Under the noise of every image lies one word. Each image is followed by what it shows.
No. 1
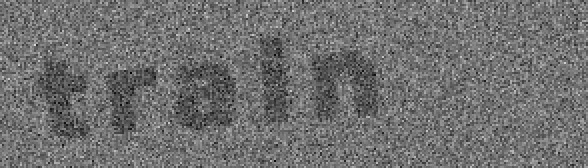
train
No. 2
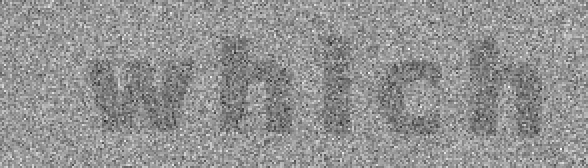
which
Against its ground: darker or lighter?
darker
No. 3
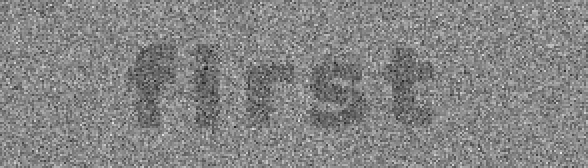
first
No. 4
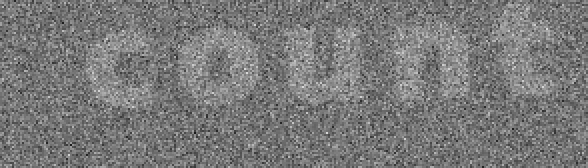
count
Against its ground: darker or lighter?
lighter
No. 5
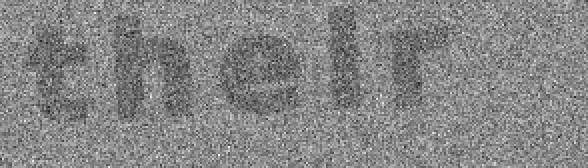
their
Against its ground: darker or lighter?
darker
